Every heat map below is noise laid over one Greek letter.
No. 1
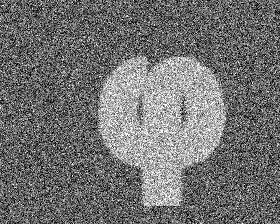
phi
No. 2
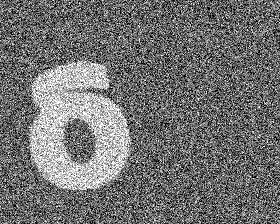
delta
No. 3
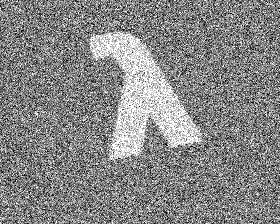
lambda
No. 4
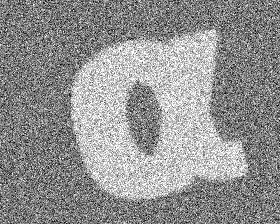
alpha
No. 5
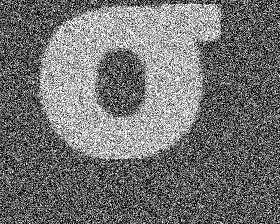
sigma
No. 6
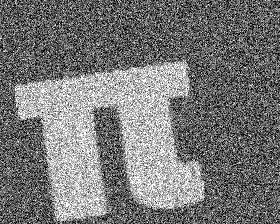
pi
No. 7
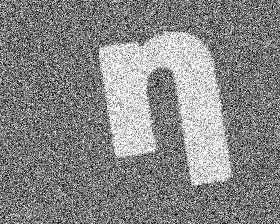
eta
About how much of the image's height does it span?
two thirds
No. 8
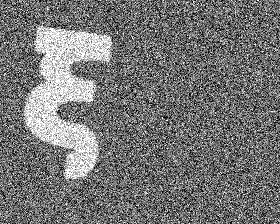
xi
